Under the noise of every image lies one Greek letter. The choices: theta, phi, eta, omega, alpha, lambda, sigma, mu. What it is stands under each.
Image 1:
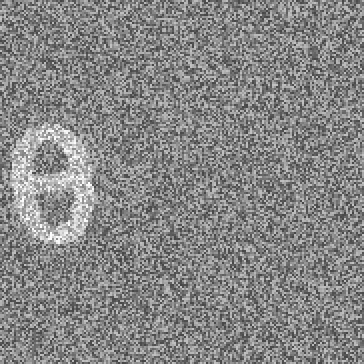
theta
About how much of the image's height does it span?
a third
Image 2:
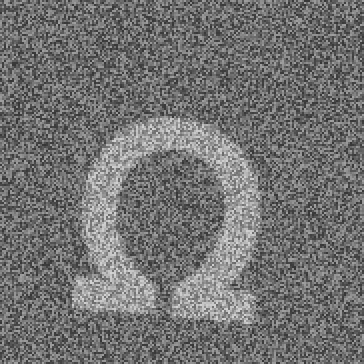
omega
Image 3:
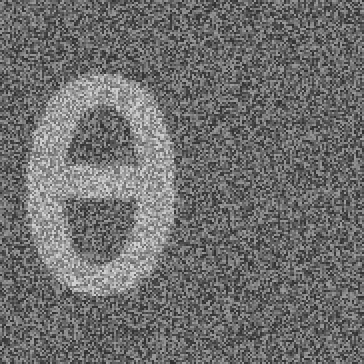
theta
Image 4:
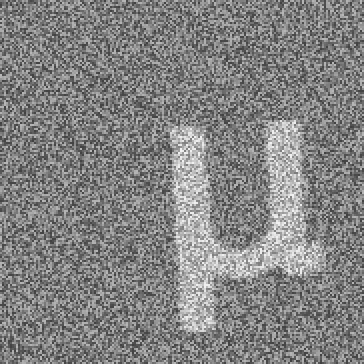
mu
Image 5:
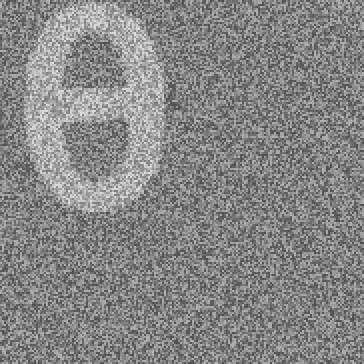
theta
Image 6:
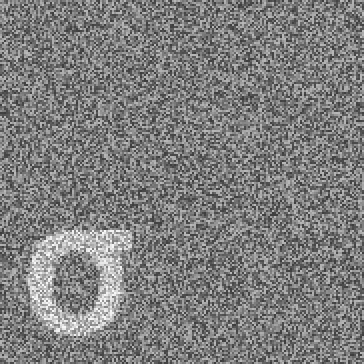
sigma
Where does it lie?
bottom left
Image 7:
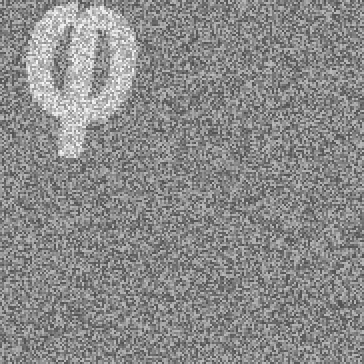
phi
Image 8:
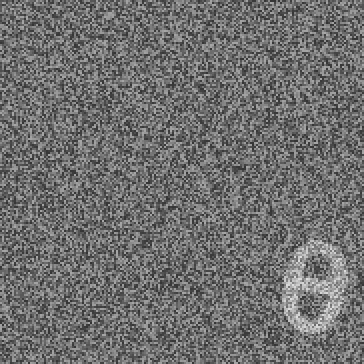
theta
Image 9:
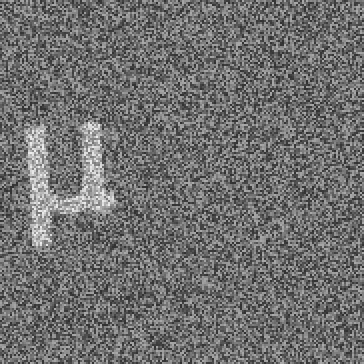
mu
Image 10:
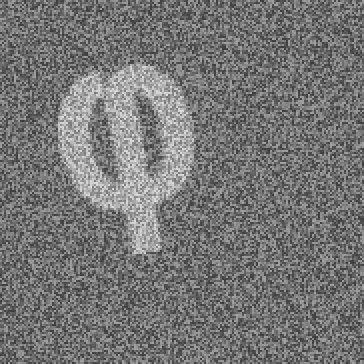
phi
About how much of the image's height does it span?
half
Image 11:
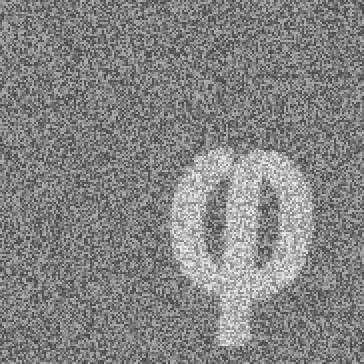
phi
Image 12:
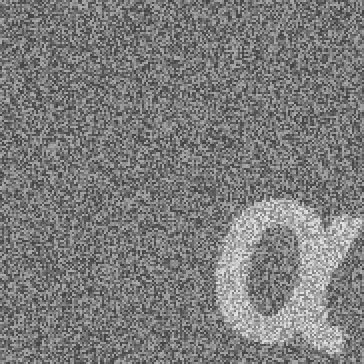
alpha
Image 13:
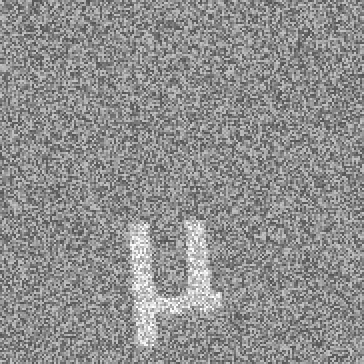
mu
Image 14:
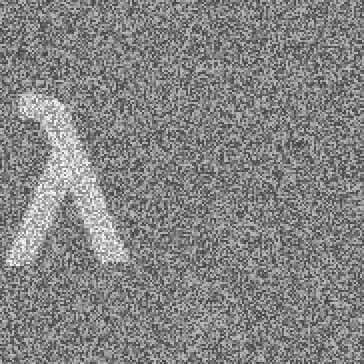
lambda
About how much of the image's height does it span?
half
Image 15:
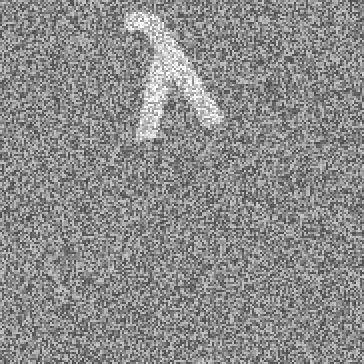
lambda
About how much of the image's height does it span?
a third
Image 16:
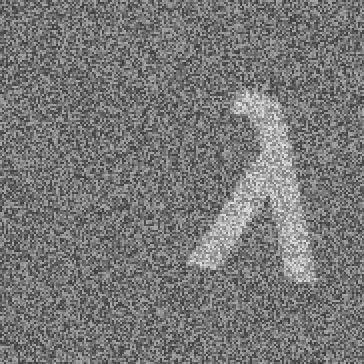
lambda
